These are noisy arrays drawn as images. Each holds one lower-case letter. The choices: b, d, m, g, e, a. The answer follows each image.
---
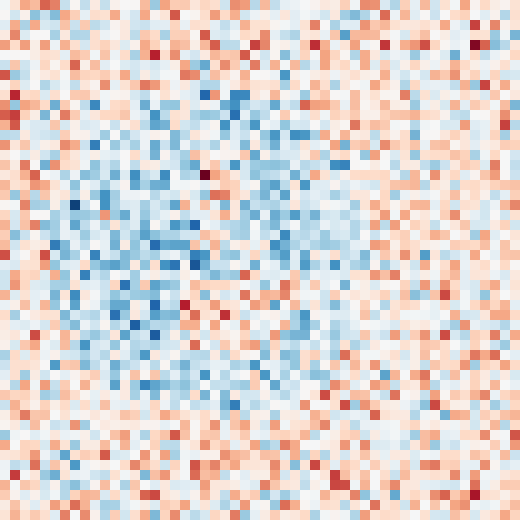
e
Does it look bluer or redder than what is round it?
bluer
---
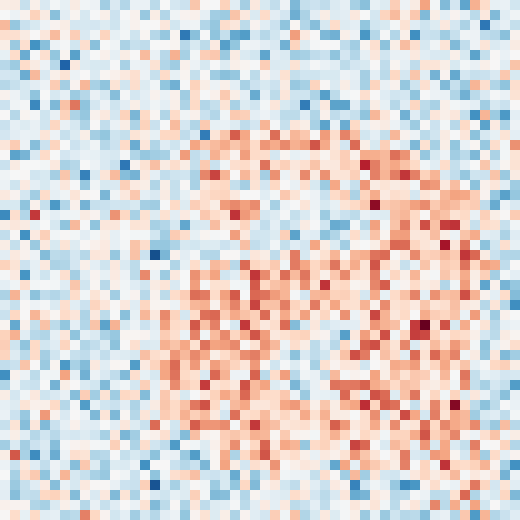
a
